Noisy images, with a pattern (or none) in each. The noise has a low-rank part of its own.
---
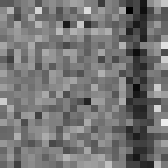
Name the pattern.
one vertical stripe
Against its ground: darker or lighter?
darker
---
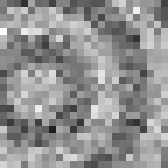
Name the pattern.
rings round one point
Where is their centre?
middle left
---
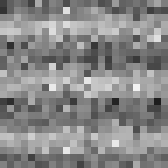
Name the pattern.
horizontal stripes
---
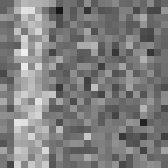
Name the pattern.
one vertical stripe
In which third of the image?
left
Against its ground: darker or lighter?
lighter
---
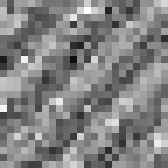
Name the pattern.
diagonal stripes
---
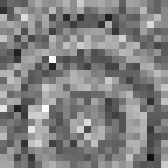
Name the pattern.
rings round one point
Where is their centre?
bottom middle
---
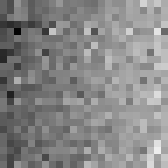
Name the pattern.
a smooth slope
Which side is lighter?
right
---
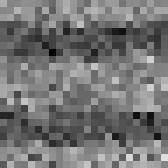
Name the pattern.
horizontal stripes
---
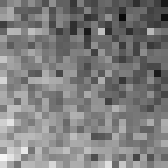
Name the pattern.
a smooth slope
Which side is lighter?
bottom left
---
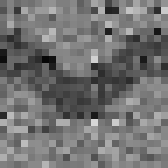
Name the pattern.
a wavy band
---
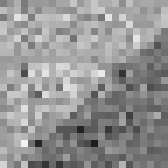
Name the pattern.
a sharp edge
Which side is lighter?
top left
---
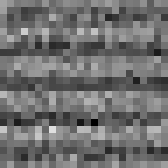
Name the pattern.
horizontal stripes
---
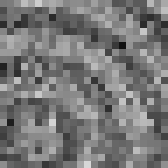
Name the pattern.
rings round one point
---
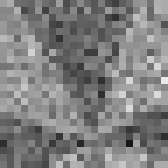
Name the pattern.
spokes from one point
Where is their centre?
bottom middle
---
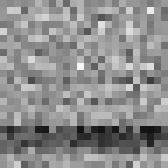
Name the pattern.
one horizontal stripe
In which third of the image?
bottom
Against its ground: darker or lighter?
darker
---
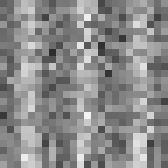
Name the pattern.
vertical stripes
